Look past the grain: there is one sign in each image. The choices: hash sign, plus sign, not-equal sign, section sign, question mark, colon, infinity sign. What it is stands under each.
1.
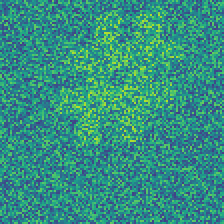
hash sign
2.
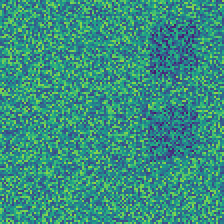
colon
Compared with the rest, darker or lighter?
darker
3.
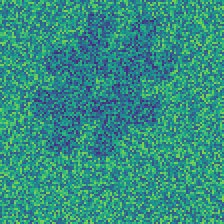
hash sign
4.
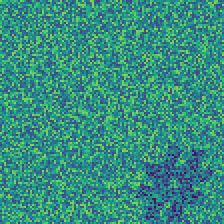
hash sign
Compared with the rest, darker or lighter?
darker
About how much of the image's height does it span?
a third
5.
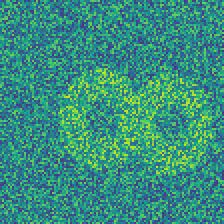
infinity sign
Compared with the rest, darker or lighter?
lighter
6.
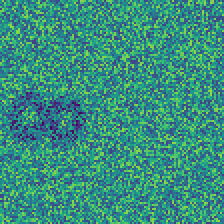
infinity sign
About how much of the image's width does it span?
a third
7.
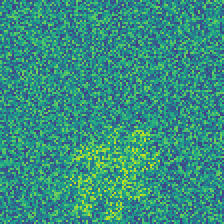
hash sign
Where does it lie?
bottom middle
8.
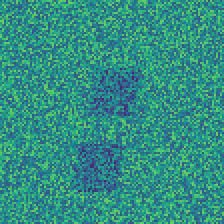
colon
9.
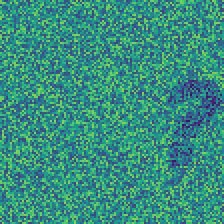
question mark
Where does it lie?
middle right
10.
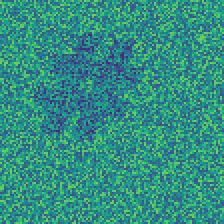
hash sign
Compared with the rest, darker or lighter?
darker
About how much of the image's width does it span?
half
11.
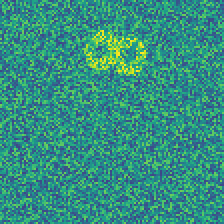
infinity sign
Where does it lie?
top middle
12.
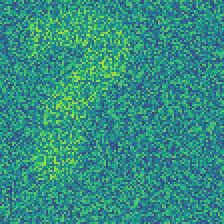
question mark
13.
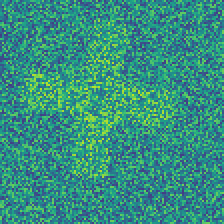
plus sign
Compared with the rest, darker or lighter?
lighter
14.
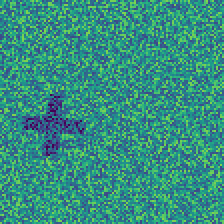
plus sign
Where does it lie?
middle left
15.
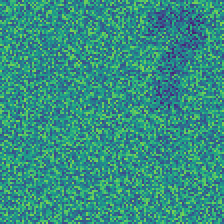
question mark
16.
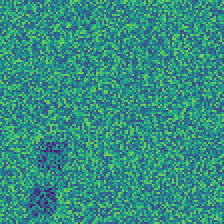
colon
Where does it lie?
bottom left
